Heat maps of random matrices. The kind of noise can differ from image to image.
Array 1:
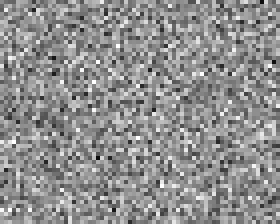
independent entries
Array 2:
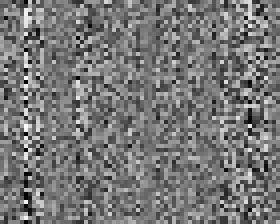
columns of uneven size
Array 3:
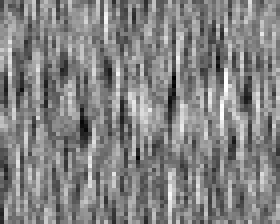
streaked along the columns
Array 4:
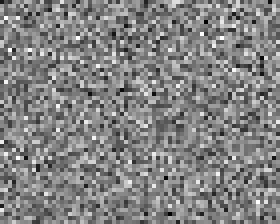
independent entries
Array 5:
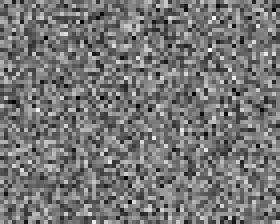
independent entries
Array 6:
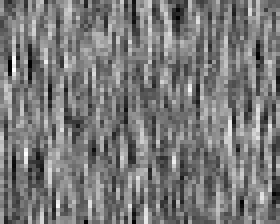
streaked along the columns
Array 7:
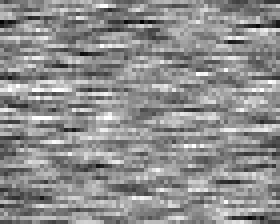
streaked along the rows
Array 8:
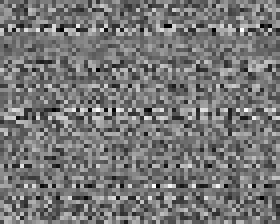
rows of uneven size
